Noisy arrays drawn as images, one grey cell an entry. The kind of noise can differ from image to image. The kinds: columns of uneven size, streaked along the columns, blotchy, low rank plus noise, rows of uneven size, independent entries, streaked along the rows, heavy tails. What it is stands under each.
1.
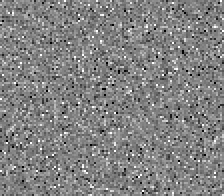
heavy tails
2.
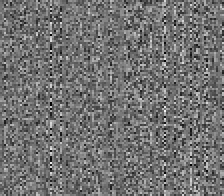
columns of uneven size
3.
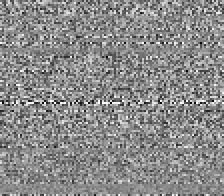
rows of uneven size
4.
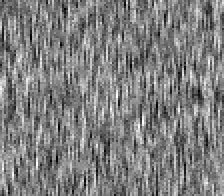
streaked along the columns
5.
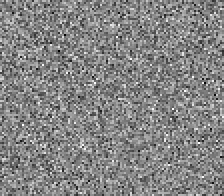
independent entries
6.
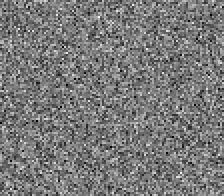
independent entries
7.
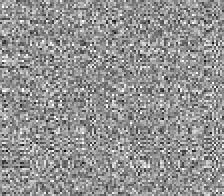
low rank plus noise
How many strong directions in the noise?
one
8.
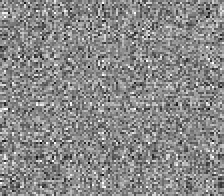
low rank plus noise
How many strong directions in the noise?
five to eight
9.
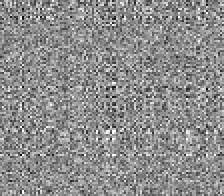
low rank plus noise
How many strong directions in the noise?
two
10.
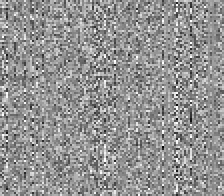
columns of uneven size
